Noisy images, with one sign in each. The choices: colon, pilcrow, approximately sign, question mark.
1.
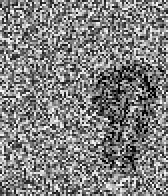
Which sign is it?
pilcrow
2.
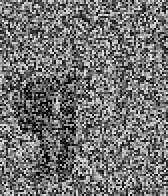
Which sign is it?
pilcrow
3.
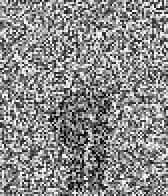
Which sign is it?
pilcrow
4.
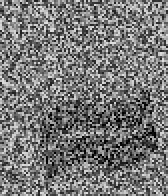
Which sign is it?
approximately sign
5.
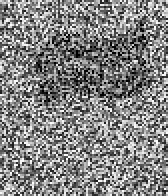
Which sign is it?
approximately sign
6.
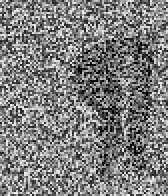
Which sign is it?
pilcrow
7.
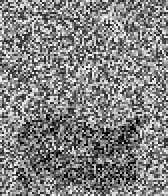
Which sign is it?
approximately sign
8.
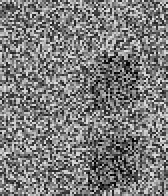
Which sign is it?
colon
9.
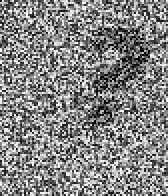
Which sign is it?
question mark
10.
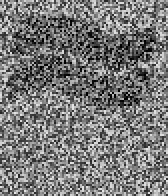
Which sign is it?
approximately sign
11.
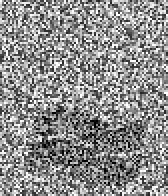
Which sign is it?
approximately sign
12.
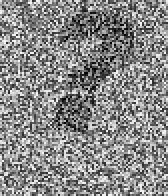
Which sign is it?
question mark
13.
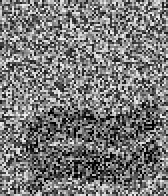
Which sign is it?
approximately sign
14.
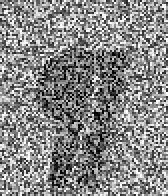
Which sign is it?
pilcrow
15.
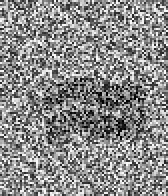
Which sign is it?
approximately sign
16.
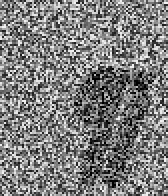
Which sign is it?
pilcrow
